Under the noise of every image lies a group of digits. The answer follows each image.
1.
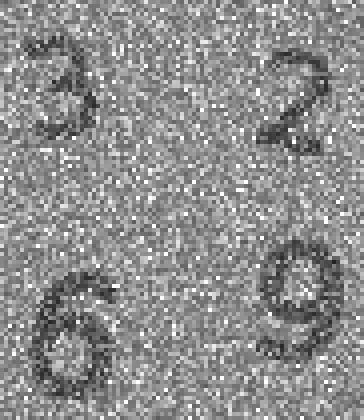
top left: dark 3; top right: dark 2; bottom left: dark 6; bottom right: dark 9
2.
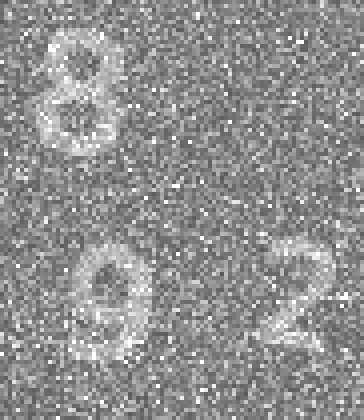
top left: light 8; bottom left: light 9; bottom right: light 2
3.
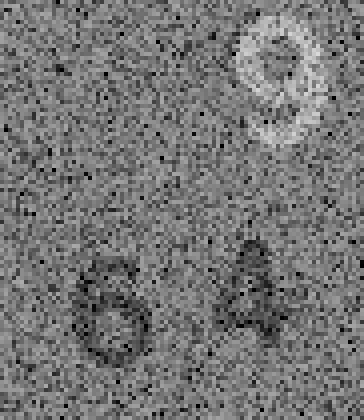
top right: light 9; bottom left: dark 6; bottom right: dark 4
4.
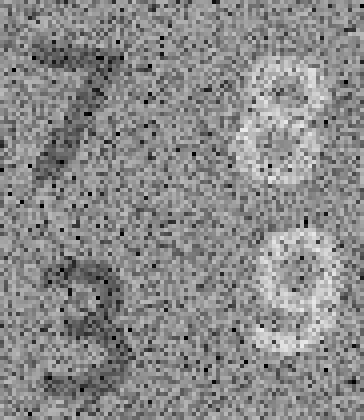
top left: dark 7; top right: light 8; bottom left: dark 3; bottom right: light 9
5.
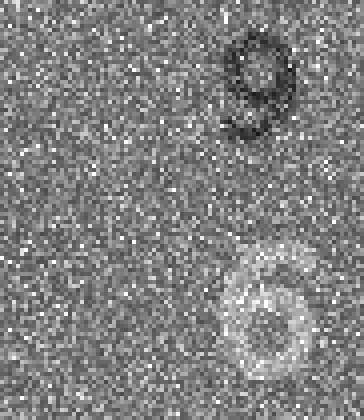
top right: dark 9; bottom right: light 6
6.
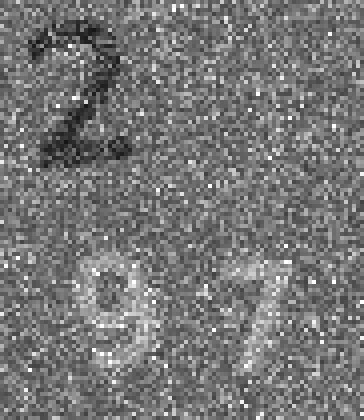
top left: dark 2; bottom left: light 9; bottom right: light 7
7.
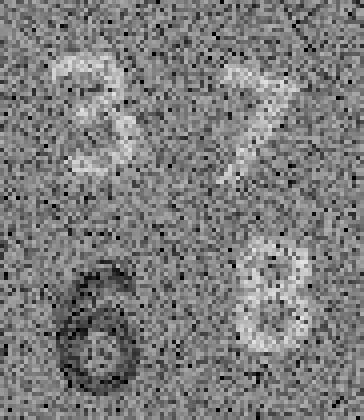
top left: light 3; top right: light 7; bottom left: dark 6; bottom right: light 8
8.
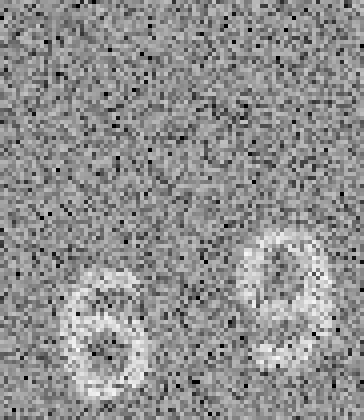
bottom left: light 6; bottom right: light 9
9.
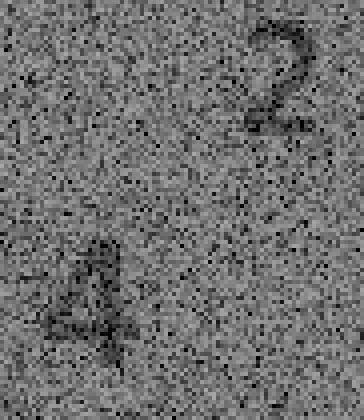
top right: dark 2; bottom left: dark 4
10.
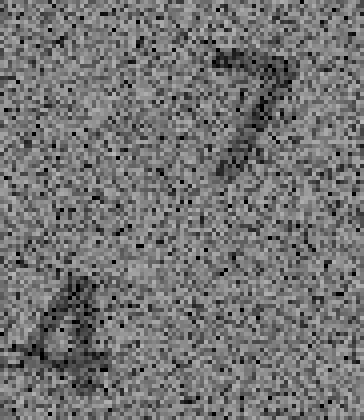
top right: dark 7; bottom left: dark 4
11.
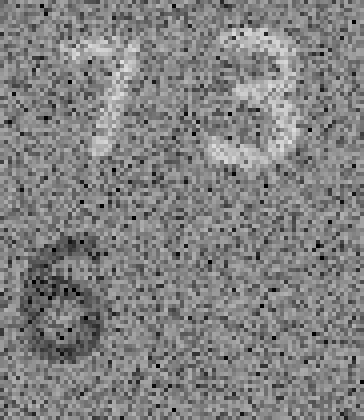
top left: light 7; top right: light 3; bottom left: dark 6
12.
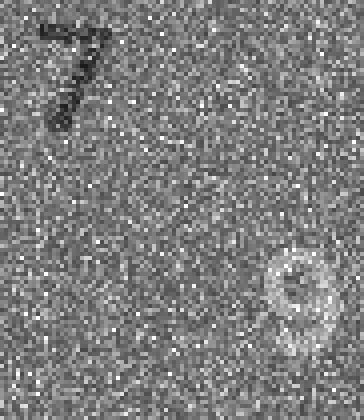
top left: dark 7; bottom right: light 9
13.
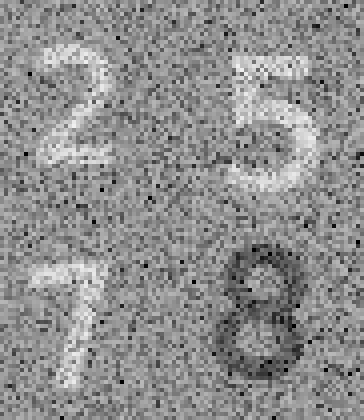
top left: light 2; top right: light 5; bottom left: light 7; bottom right: dark 8
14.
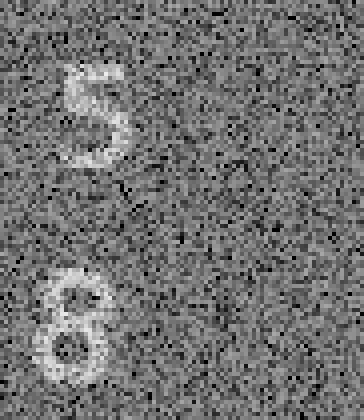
top left: light 5; bottom left: light 8
